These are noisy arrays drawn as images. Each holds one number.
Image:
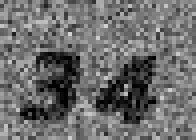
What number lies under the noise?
34
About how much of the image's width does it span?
two thirds
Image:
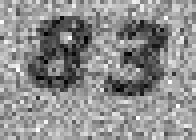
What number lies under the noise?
83
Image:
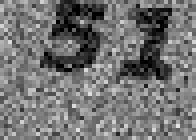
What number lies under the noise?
51
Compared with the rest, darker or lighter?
darker
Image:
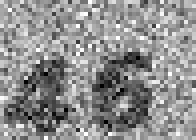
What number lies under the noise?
46
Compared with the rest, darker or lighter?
darker
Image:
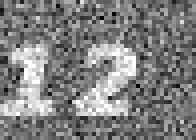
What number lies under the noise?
12
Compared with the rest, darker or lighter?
lighter
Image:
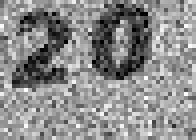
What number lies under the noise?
20
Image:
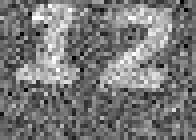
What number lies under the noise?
12
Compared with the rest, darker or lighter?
lighter
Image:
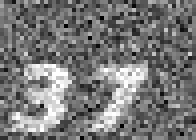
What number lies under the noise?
37
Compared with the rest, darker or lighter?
lighter
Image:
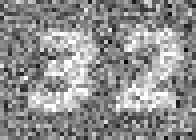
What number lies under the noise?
32
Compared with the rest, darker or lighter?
lighter
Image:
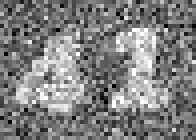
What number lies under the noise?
41
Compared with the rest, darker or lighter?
lighter
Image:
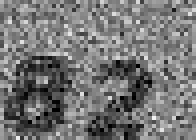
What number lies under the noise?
82
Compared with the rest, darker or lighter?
darker
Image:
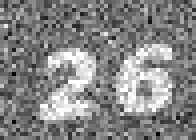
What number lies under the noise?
26
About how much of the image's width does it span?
two thirds
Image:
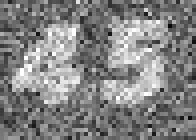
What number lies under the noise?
45
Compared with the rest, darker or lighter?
lighter
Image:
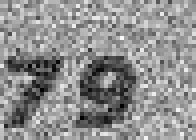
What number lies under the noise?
79
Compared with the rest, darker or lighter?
darker
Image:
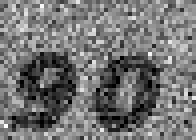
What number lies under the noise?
90
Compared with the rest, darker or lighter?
darker
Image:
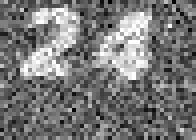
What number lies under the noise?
24
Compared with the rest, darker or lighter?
lighter
